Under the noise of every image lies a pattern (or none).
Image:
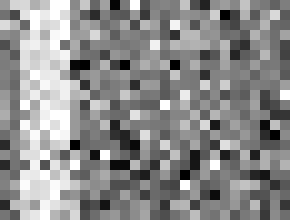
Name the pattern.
one vertical stripe
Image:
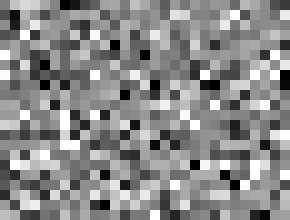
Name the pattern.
only noise
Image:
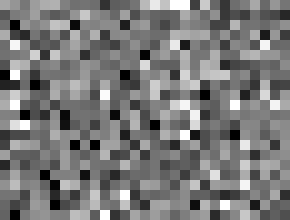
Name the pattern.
only noise
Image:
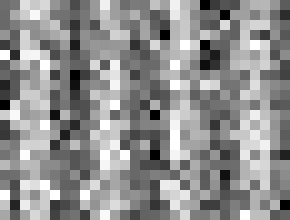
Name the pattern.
vertical stripes
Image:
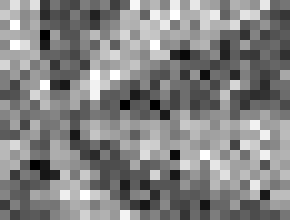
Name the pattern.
spokes from one point
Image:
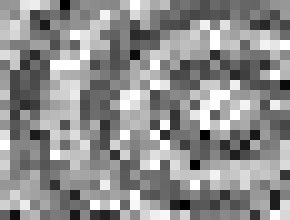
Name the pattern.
rings round one point
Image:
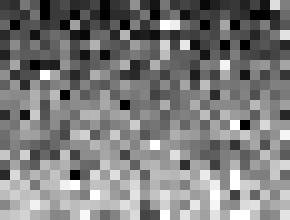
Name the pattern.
a smooth slope
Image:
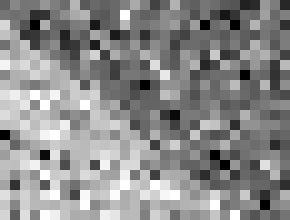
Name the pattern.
a sharp edge
